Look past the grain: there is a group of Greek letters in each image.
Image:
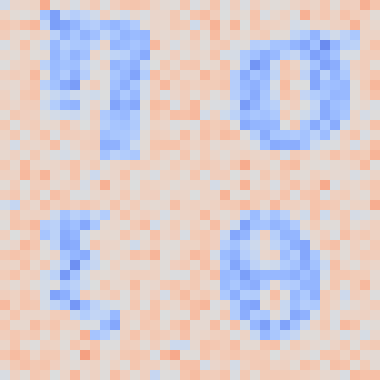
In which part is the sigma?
top right
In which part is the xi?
bottom left
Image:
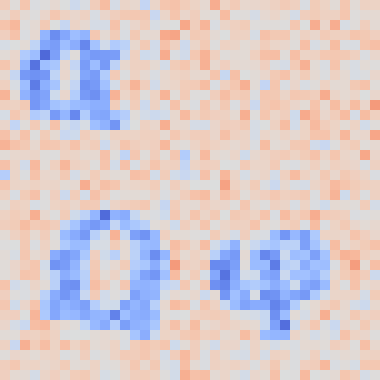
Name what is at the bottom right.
phi
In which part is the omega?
bottom left
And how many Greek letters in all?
3
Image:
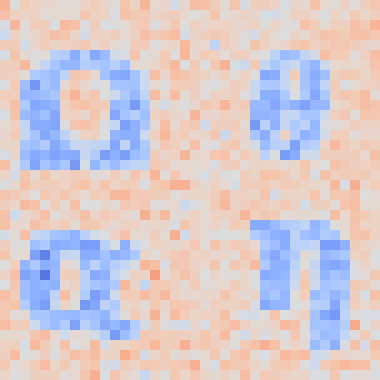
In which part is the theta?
top right
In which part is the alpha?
bottom left
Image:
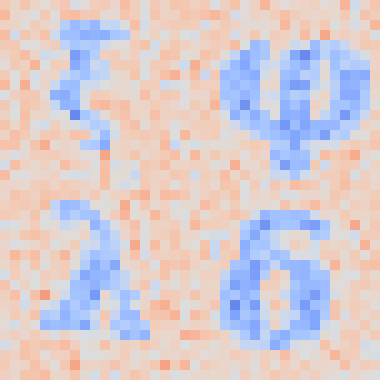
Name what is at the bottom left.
lambda
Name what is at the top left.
xi
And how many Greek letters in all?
4
